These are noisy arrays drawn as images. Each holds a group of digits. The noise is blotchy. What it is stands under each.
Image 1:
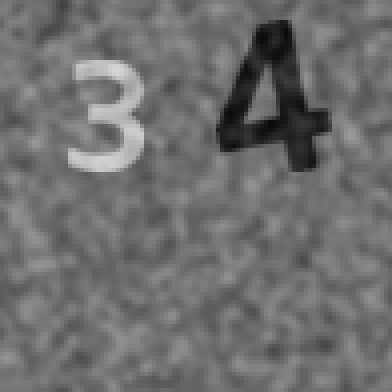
top left: light 3; top right: dark 4
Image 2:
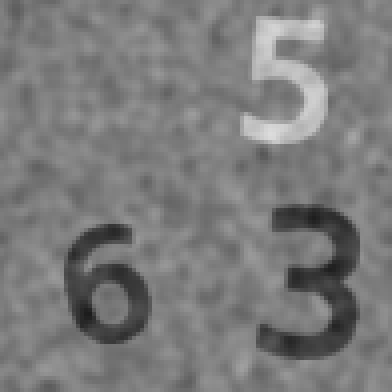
top right: light 5; bottom left: dark 6; bottom right: dark 3
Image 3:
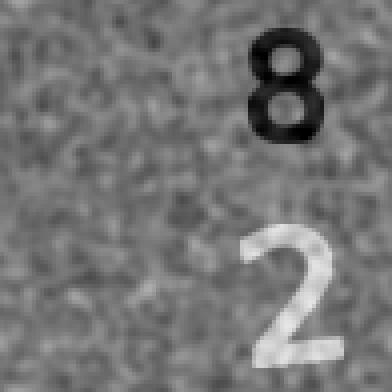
top right: dark 8; bottom right: light 2
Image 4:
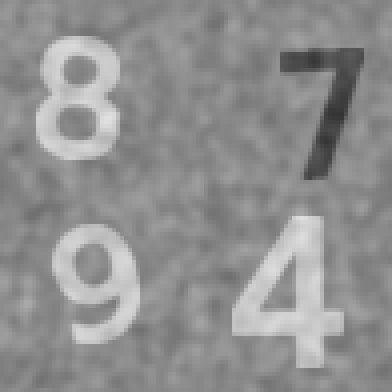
top left: light 8; top right: dark 7; bottom left: light 9; bottom right: light 4
